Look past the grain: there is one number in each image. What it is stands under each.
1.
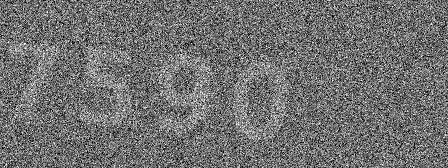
7590
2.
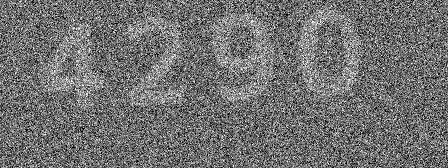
4290
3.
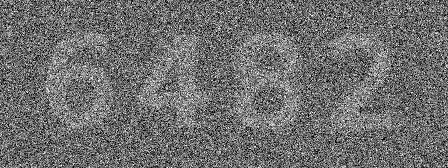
6482
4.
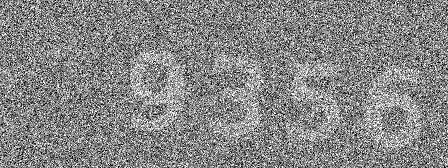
9356
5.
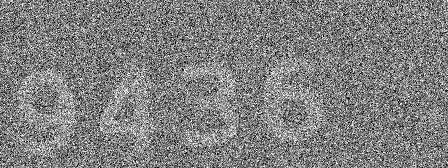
9436
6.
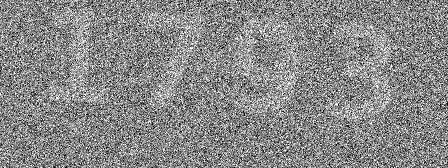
1793
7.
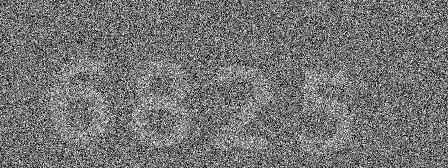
6825
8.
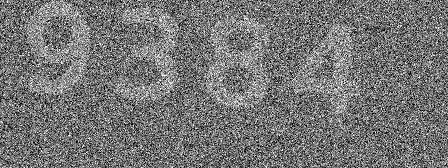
9384
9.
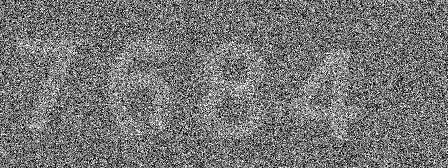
7684
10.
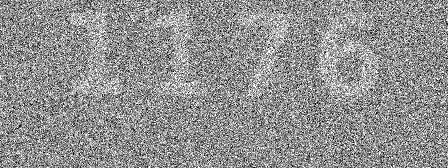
1176
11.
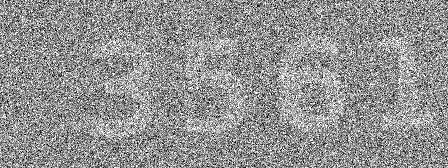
3561
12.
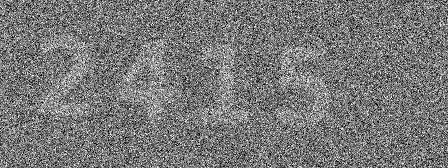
2415
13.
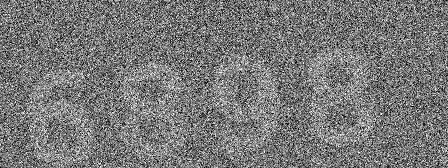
6898
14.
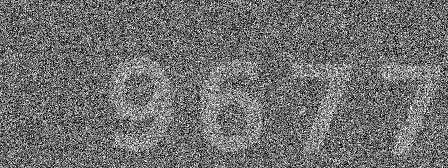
9677
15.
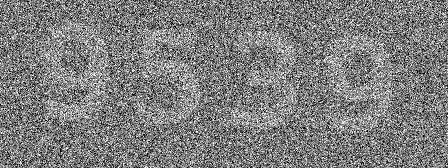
9539
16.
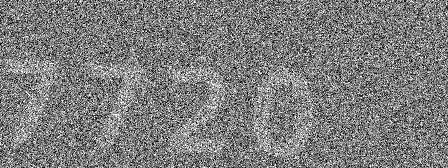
7720
